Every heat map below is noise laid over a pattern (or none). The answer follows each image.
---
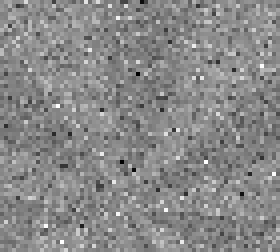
spokes from one point
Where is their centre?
bottom middle
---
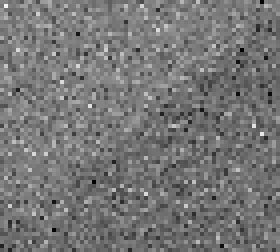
a sharp edge
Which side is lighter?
top left
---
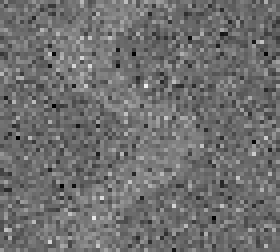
a wavy band
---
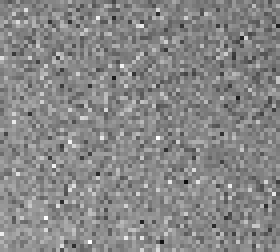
a smooth slope
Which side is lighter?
bottom left
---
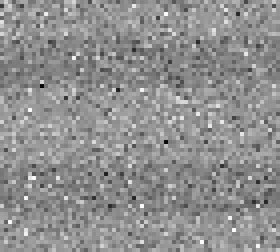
horizontal stripes
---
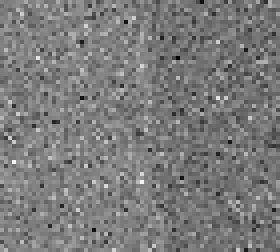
a sharp edge
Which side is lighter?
left
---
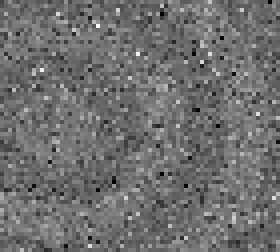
rings round one point
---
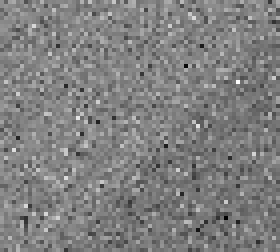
a sharp edge
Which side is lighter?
top left
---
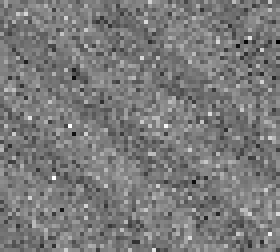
diagonal stripes
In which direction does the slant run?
top left to bottom right
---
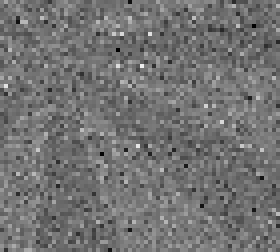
spokes from one point
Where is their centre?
top left
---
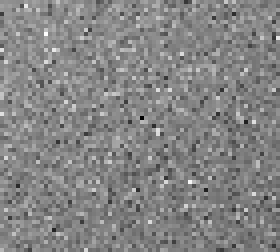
a smooth slope
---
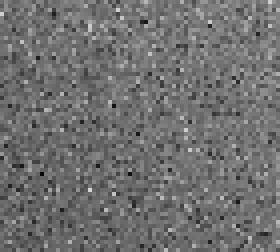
a smooth slope
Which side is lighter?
top right
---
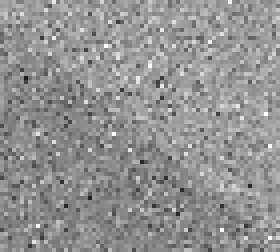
a sharp edge
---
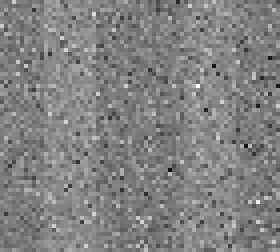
vertical stripes
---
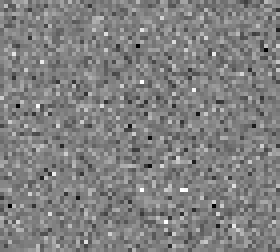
only noise
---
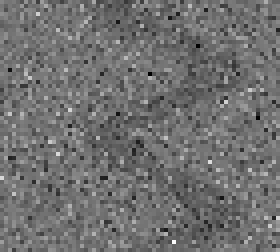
a wavy band
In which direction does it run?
top to bottom
